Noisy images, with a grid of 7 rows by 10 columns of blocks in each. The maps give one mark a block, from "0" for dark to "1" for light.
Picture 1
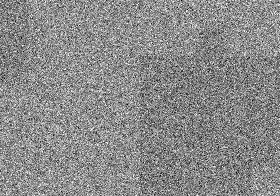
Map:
0 1 1 1 1 1 1 1 1 1
0 1 1 1 1 1 1 0 1 1
0 1 1 1 1 0 0 0 0 0
1 1 1 1 1 0 0 0 0 0
1 1 1 1 1 0 0 0 0 0
1 1 1 1 1 0 0 0 0 0
1 1 1 1 1 0 0 0 0 1
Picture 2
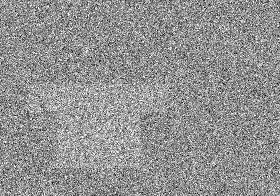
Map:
0 0 0 0 0 0 0 0 0 0
0 0 0 0 0 0 0 0 0 0
0 0 0 0 0 0 0 0 0 0
0 1 1 1 1 1 0 0 0 0
0 0 1 1 1 0 0 0 0 0
0 0 1 1 1 0 0 0 0 0
0 0 0 0 0 0 0 0 0 0
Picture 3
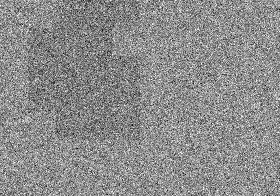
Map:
1 1 0 0 0 1 1 1 1 1
1 0 0 0 1 1 1 1 1 1
1 0 0 0 0 1 1 1 1 1
1 0 0 0 0 1 1 1 1 1
1 1 0 0 0 1 1 1 1 1
1 1 1 1 1 1 1 1 1 1
1 1 1 1 1 1 1 1 1 1
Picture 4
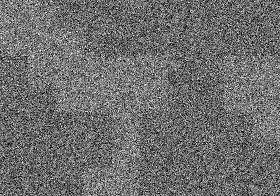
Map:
1 1 0 0 0 0 0 0 0 0
1 1 1 0 0 0 0 0 0 0
0 1 1 1 1 1 0 0 1 1
0 0 1 1 1 1 0 0 1 1
0 0 0 0 1 0 0 0 0 1
0 0 0 0 1 0 0 0 0 0
0 0 0 1 1 0 0 0 0 0
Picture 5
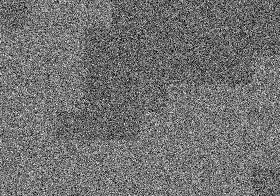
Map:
0 1 1 1 0 0 0 0 0 0
1 1 1 0 0 0 0 0 0 0
1 1 1 0 0 0 0 0 0 1
1 1 1 0 0 0 1 1 1 1
1 1 0 0 0 1 1 1 1 1
1 1 1 1 1 1 1 1 1 1
1 1 1 1 1 1 1 1 1 0
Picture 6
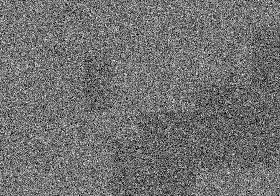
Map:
1 1 1 1 1 1 1 1 1 1
1 1 1 1 1 1 1 1 1 0
1 1 1 0 1 1 1 1 1 0
1 1 1 0 1 1 1 0 0 0
1 1 1 1 1 0 0 0 0 0
1 1 1 1 0 0 0 0 0 0
1 1 1 1 0 0 0 1 1 1
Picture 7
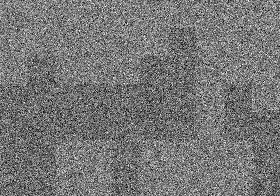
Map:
1 1 1 1 1 1 1 1 1 1
1 1 1 1 1 1 0 1 1 1
1 0 1 1 1 0 0 1 1 1
0 0 0 0 0 0 0 1 0 1
0 0 0 0 0 0 0 1 0 0
0 0 1 1 0 1 1 1 1 0
0 0 1 1 0 1 1 1 1 0
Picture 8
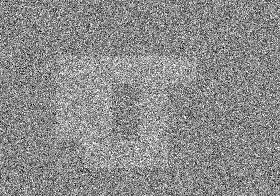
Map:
0 0 0 0 0 0 0 0 0 0
0 0 0 0 0 0 0 0 0 0
0 0 1 1 1 1 1 0 0 0
0 0 1 1 0 1 0 0 0 0
0 0 1 1 0 1 0 0 0 0
0 0 0 1 1 1 0 0 0 0
0 0 0 0 0 0 0 0 0 0
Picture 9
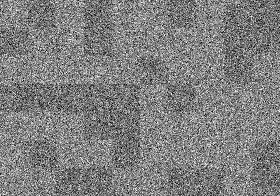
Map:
1 0 1 0 1 1 0 1 0 0
0 1 1 0 1 1 1 1 0 0
1 1 1 1 1 0 1 1 0 1
0 0 0 0 0 1 0 1 1 1
1 1 1 0 0 1 1 1 1 1
1 0 1 1 0 1 1 1 1 0
1 1 0 0 1 1 0 0 1 0
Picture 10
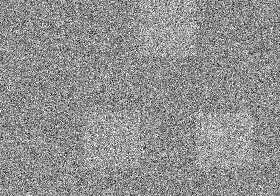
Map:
0 0 0 0 0 1 1 0 0 0
0 0 0 0 0 1 1 0 0 0
0 0 0 0 0 0 0 0 0 0
0 0 0 0 0 0 0 0 0 0
0 0 0 1 1 0 0 1 1 0
0 0 0 1 1 0 0 1 1 0
0 0 0 0 0 0 0 0 0 0
